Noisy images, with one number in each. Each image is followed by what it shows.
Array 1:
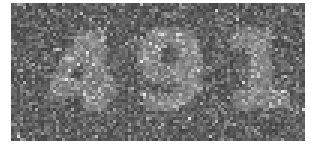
491
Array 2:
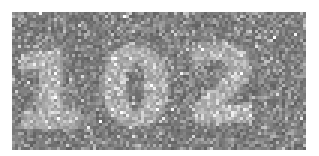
102
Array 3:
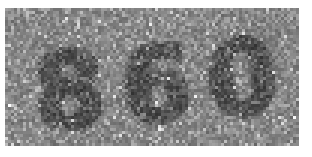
860
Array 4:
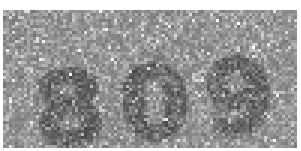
809
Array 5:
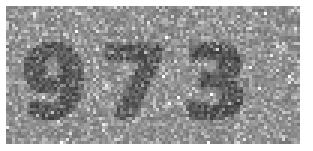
973
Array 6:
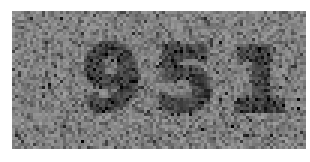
951
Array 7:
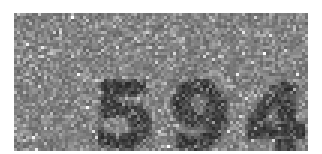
594
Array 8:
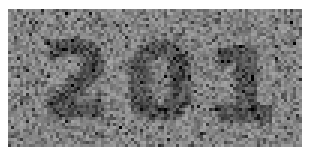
201
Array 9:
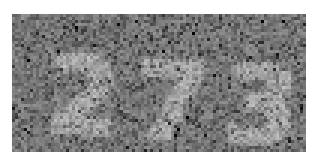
273
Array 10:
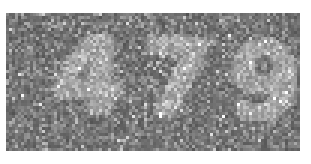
479
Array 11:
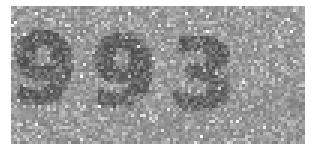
993
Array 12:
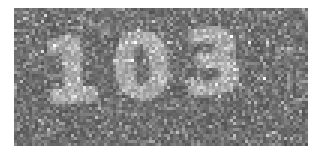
103
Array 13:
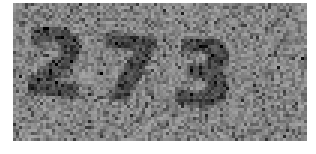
273
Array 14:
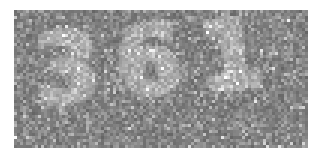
361
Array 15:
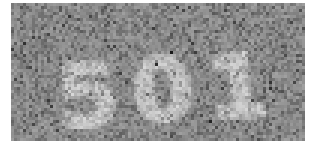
501
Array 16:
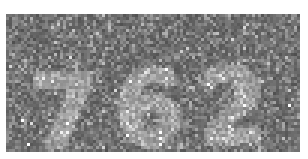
762
